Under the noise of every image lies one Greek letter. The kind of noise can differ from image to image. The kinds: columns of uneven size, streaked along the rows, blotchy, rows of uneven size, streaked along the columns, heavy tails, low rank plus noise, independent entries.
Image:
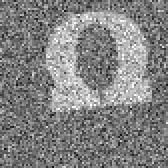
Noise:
independent entries
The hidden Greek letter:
omega
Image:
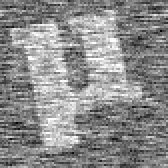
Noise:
streaked along the rows
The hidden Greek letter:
mu
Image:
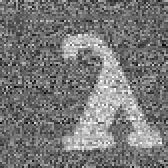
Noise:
rows of uneven size
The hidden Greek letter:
lambda
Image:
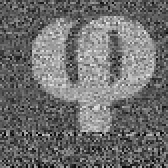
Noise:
rows of uneven size
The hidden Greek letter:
phi
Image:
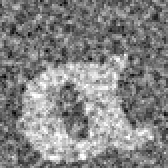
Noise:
blotchy
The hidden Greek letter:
alpha
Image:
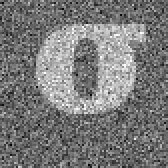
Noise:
independent entries
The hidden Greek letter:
sigma
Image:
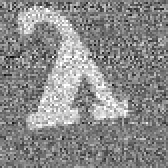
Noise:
rows of uneven size
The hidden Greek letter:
lambda
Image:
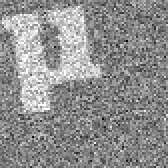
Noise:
low rank plus noise
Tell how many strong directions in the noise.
five to eight
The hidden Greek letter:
mu
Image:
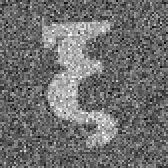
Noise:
independent entries
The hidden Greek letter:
xi
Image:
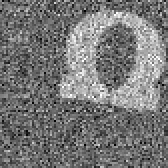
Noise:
low rank plus noise
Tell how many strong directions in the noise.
five to eight
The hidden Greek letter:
omega
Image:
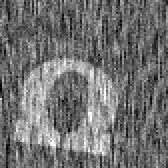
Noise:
streaked along the columns
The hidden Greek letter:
omega
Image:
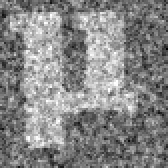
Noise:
blotchy
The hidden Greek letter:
mu
